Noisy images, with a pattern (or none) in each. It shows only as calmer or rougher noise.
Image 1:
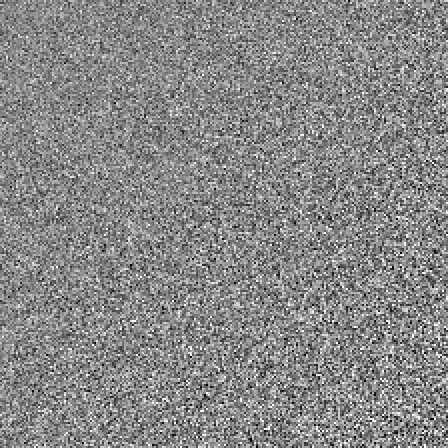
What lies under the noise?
a smooth slope
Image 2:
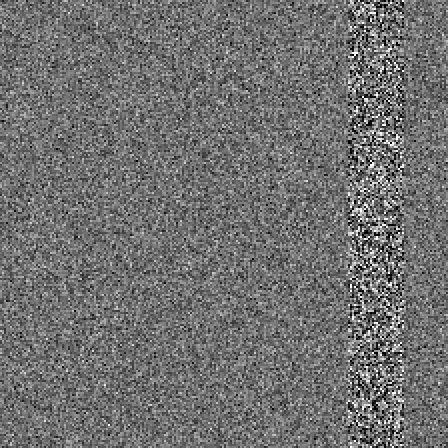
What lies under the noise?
one vertical stripe
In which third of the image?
right
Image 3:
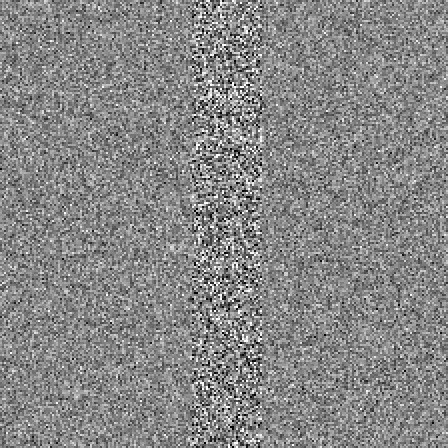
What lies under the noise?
one vertical stripe
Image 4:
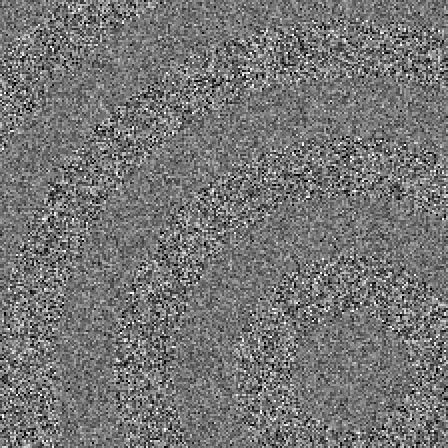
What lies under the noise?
rings round one point
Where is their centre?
bottom right
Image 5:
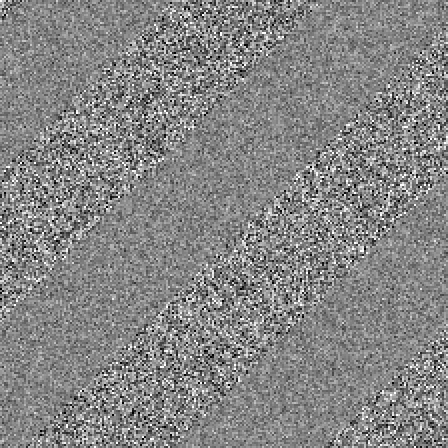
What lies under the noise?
diagonal stripes
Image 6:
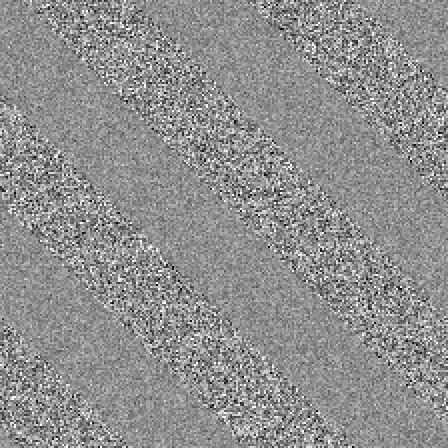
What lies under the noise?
diagonal stripes
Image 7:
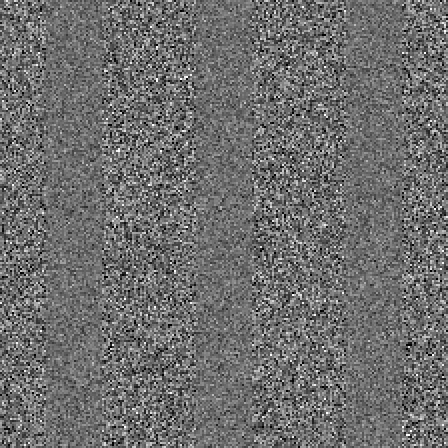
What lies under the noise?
vertical stripes
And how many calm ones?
3
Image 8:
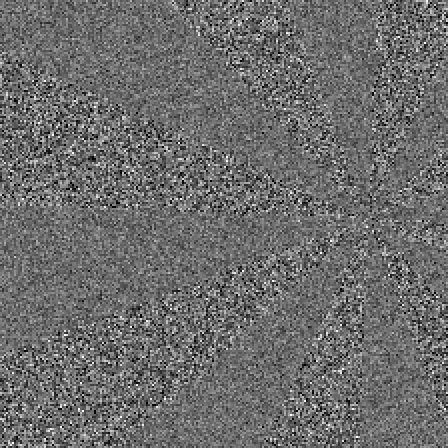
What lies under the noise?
spokes from one point
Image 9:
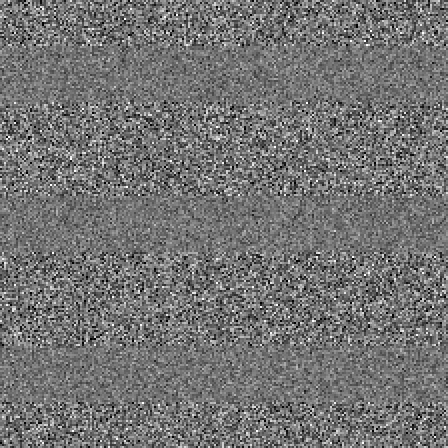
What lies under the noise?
horizontal stripes
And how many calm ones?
3
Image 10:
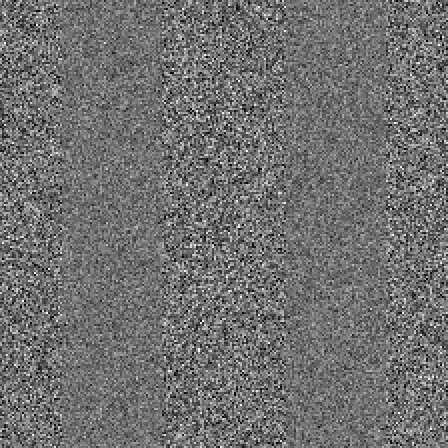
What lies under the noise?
vertical stripes
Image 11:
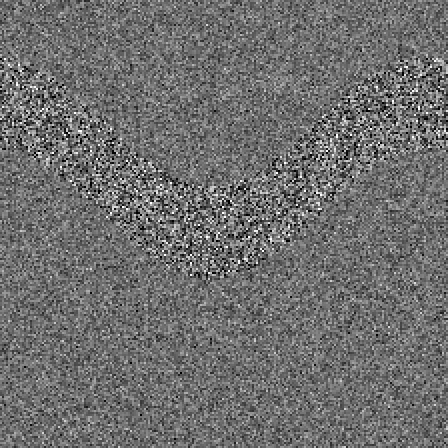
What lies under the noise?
a wavy band
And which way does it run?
left to right
